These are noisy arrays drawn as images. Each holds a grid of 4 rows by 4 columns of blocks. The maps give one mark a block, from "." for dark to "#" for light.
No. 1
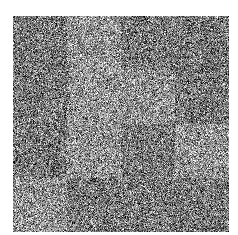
. # . .
. # # .
. # . #
# . . .
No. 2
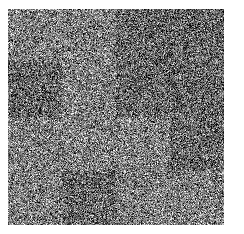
# # . .
. # . .
# # # .
# . # #
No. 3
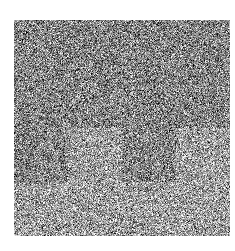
. . . .
. . . .
. # . #
# # # #
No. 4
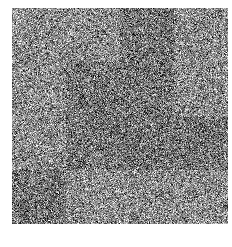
# # . #
# . . #
# . . .
. # # #
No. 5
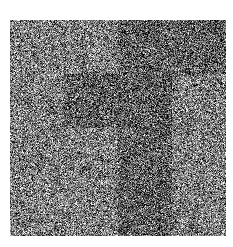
# # . .
# . . #
# # . #
# # . #
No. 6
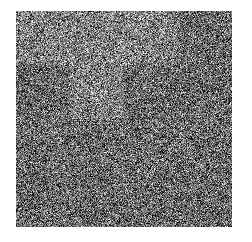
# # # .
. # . .
. . . .
. . . .
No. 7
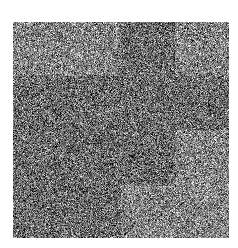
# # . #
. . . .
. . . #
. . # #
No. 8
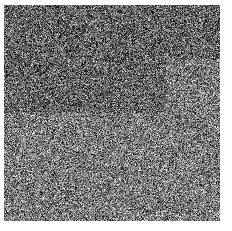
. . . .
. . . #
# # # #
# # # #
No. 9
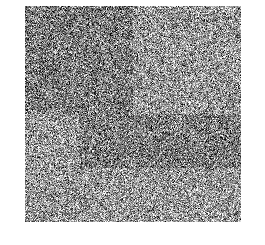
. . # #
. . # #
# . . .
# # # #
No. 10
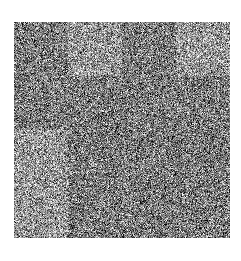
. # . #
. . . .
# . . .
# . . .
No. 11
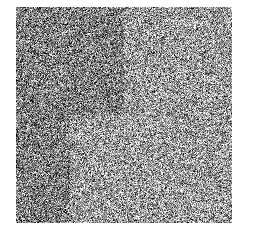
. . # #
. . # #
. # # #
. # # #
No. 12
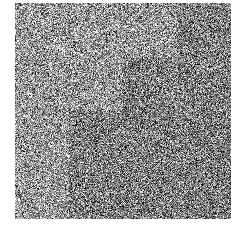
# # # .
# # . .
# . . .
# . . .
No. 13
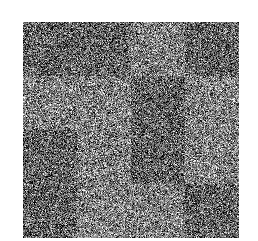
. . # .
# # . #
. # . #
. # # .
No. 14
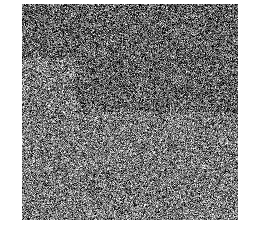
. . . .
# . . .
# # # #
# # # #
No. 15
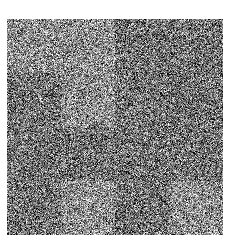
# # . .
. # . .
. . . .
. # . #
